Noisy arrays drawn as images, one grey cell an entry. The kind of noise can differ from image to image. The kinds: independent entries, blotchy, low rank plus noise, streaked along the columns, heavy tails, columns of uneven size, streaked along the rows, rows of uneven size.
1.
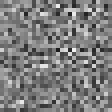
low rank plus noise
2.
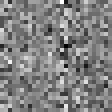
columns of uneven size
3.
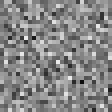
independent entries
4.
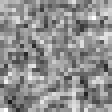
blotchy
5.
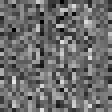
columns of uneven size
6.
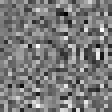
low rank plus noise
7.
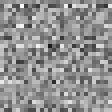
rows of uneven size
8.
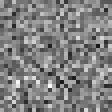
low rank plus noise
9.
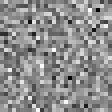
independent entries
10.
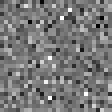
heavy tails
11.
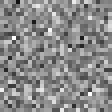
independent entries
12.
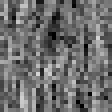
streaked along the columns
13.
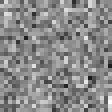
low rank plus noise
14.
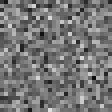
independent entries
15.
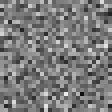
independent entries
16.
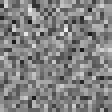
low rank plus noise
